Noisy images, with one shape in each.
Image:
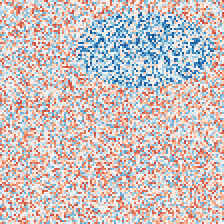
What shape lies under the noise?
ellipse
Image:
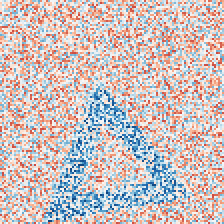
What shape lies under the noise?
triangle frame
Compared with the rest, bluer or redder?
bluer
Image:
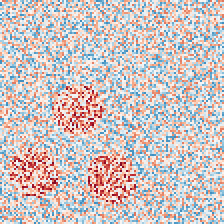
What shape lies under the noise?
three dots
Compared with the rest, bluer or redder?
redder
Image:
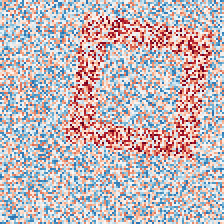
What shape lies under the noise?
square frame
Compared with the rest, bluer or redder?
redder
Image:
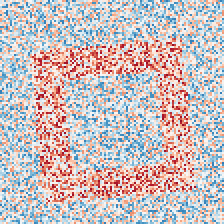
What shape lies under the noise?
square frame
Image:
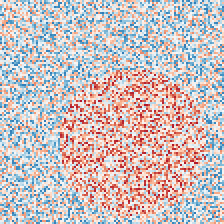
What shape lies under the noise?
disc
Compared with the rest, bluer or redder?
redder
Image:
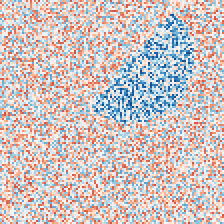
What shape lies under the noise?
half disc
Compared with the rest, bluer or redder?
bluer
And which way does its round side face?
down and right
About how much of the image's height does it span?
half
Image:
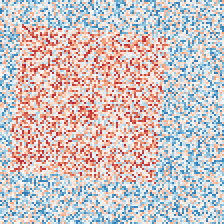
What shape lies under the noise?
square
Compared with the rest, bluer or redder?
redder
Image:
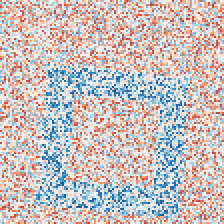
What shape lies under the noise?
square frame
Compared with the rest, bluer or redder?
bluer
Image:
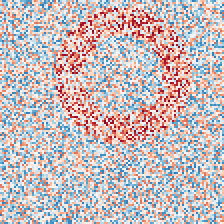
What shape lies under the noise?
ring
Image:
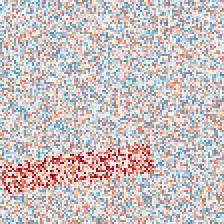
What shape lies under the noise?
bar
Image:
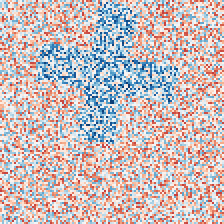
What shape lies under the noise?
cross
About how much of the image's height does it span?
two thirds
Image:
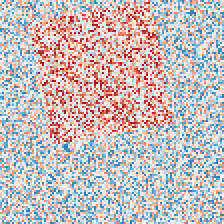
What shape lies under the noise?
square
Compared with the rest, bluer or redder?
redder
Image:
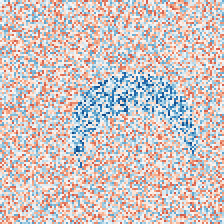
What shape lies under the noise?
crescent
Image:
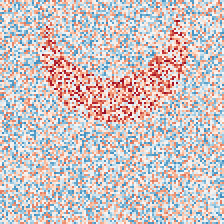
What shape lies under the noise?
crescent
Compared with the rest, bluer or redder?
redder
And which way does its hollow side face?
up
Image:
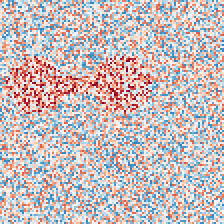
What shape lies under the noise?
dumbbell
